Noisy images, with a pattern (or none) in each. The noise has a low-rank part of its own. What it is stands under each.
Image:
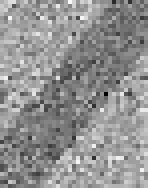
a diagonal band
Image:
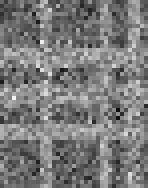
bands of rows crossing bands of columns
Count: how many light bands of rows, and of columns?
3 and 3
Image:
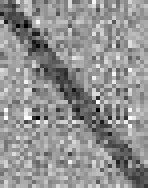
a diagonal band
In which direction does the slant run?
top left to bottom right
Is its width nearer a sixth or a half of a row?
a sixth
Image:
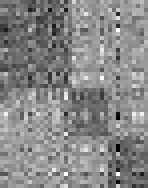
blocks along the diagonal
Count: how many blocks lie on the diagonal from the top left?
3
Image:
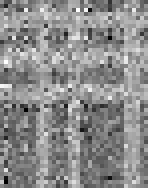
bands of rows crossing bands of columns
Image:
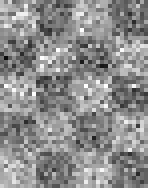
a checkerboard
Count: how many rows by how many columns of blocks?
5 by 4
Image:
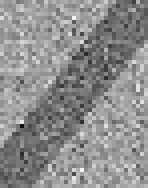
a diagonal band
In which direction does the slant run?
bottom left to top right
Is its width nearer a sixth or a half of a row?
a half
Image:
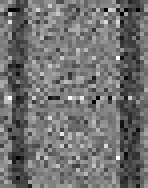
bands of columns
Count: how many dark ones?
2
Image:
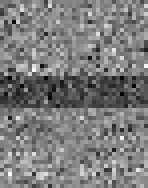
one band of rows
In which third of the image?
middle
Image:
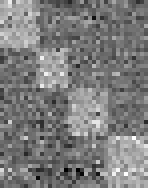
blocks along the diagonal
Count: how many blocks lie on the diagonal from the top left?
4
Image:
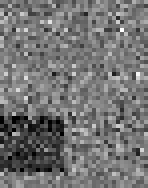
one block
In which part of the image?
bottom left
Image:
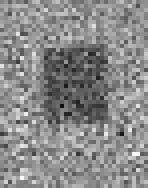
one block
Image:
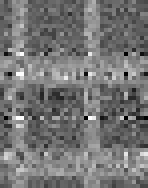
bands of rows crossing bands of columns
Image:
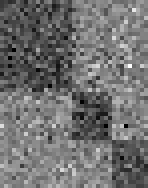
blocks along the diagonal
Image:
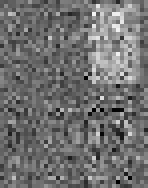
one block
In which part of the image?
top right
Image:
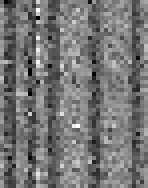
bands of columns
